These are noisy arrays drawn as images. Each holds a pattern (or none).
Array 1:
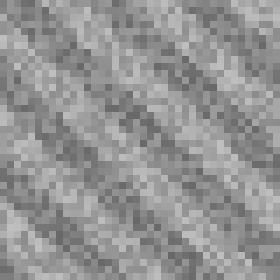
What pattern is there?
diagonal stripes
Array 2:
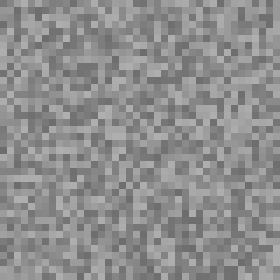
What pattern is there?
only noise
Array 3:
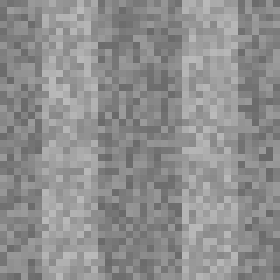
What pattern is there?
vertical stripes
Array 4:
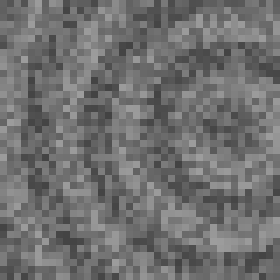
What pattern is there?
rings round one point
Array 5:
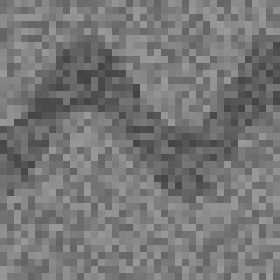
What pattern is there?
a wavy band
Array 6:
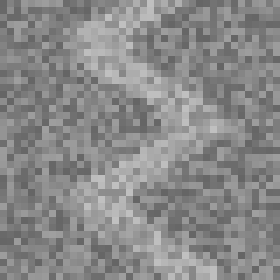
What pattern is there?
a wavy band
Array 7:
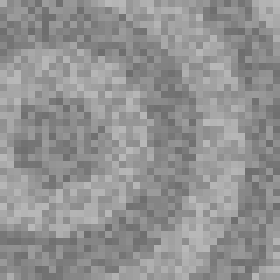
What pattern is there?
rings round one point
